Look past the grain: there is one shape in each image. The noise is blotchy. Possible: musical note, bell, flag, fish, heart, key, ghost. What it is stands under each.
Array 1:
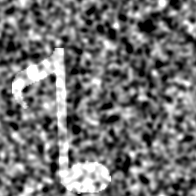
light musical note
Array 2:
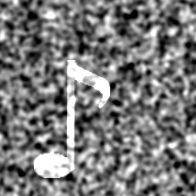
light musical note
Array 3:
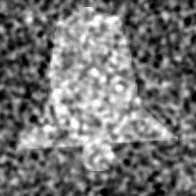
light bell
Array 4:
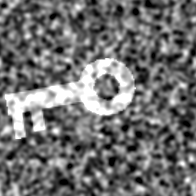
light key
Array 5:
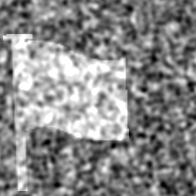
light flag
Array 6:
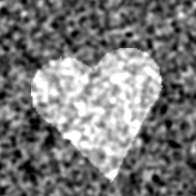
light heart
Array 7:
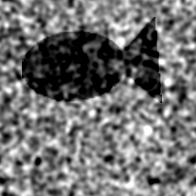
dark fish
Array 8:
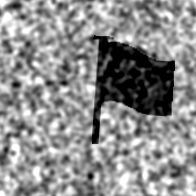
dark flag
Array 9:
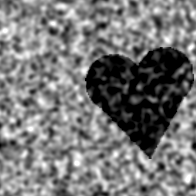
dark heart
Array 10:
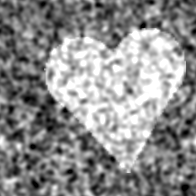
light heart
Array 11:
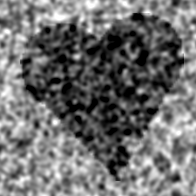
dark heart
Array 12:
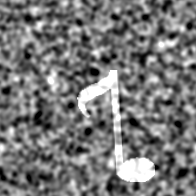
light musical note
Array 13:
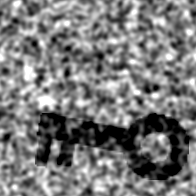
dark key
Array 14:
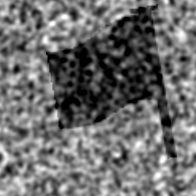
dark flag
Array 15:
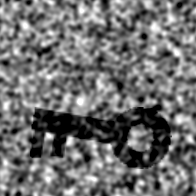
dark key
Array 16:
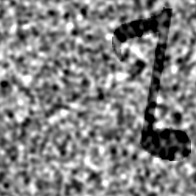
dark musical note
